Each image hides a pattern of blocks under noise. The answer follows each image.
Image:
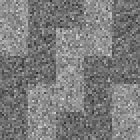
the same after a half turn
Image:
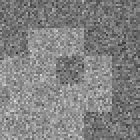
mirrored about the diagonal from the bottom left
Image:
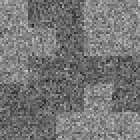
mirrored about the diagonal from the bottom left
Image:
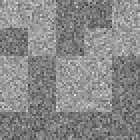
no symmetry
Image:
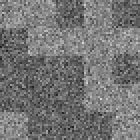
mirrored about the diagonal from the bottom left
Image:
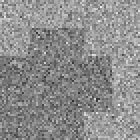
mirrored about the diagonal from the bottom left
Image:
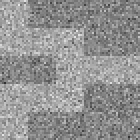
top and bottom mirror each other
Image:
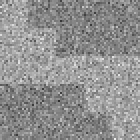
the same after a half turn
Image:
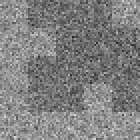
mirrored about the diagonal from the bottom left
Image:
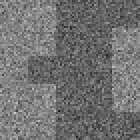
top and bottom mirror each other
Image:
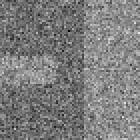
top and bottom mirror each other
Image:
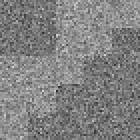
mirrored about the diagonal from the top left
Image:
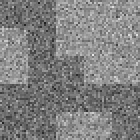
mirrored about the diagonal from the bottom left
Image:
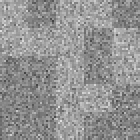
no symmetry
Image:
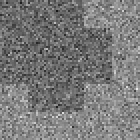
mirrored about the diagonal from the top left
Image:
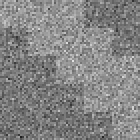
mirrored about the diagonal from the bottom left
